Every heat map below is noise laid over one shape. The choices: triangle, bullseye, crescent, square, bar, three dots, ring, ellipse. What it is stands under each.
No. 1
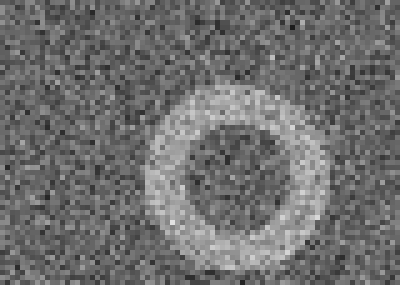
ring
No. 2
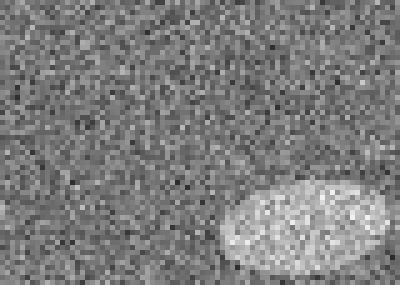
ellipse
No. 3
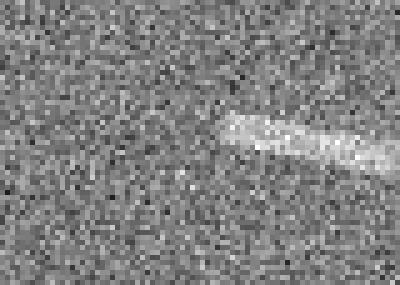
bar
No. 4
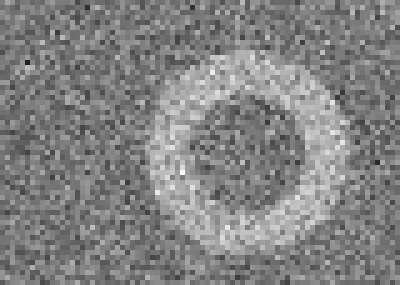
ring
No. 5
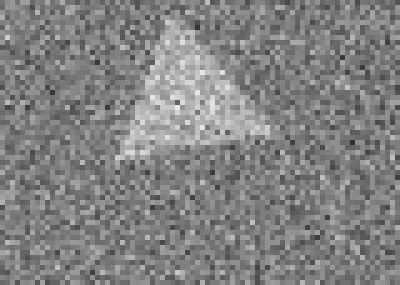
triangle
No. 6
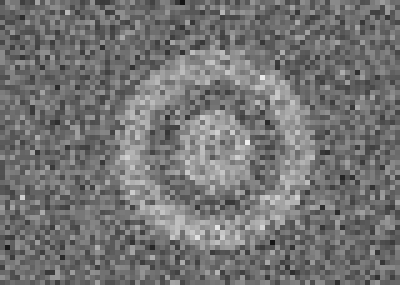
bullseye
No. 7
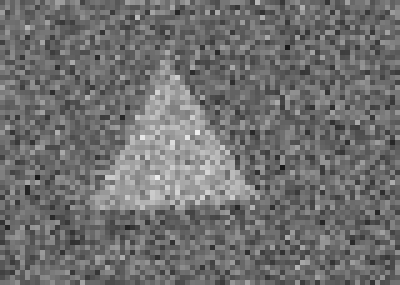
triangle
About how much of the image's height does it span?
half
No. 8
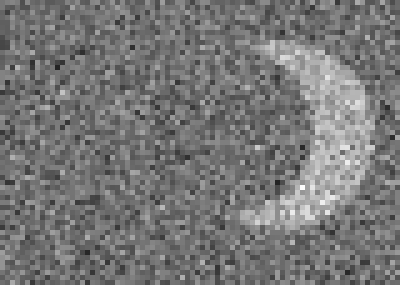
crescent
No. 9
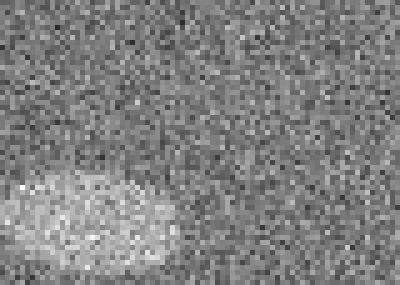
ellipse
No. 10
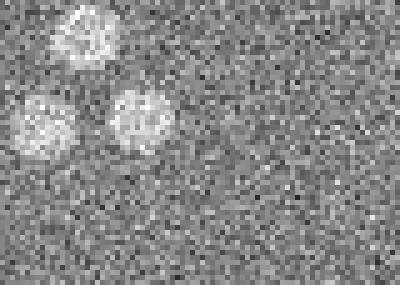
three dots
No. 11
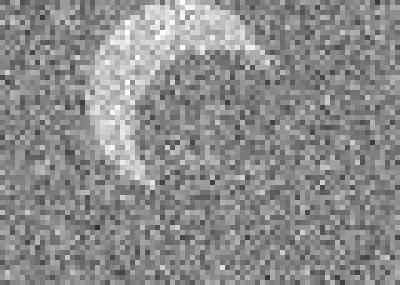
crescent
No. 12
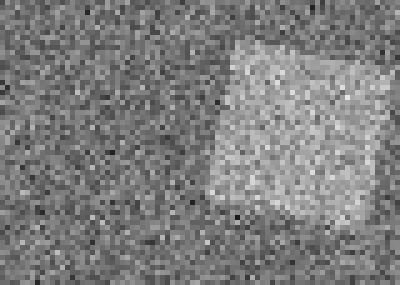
square
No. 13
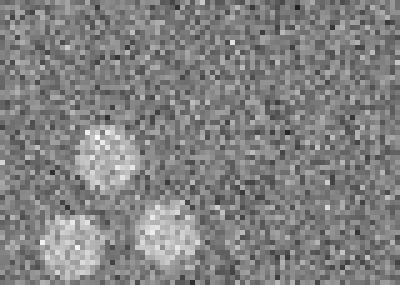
three dots
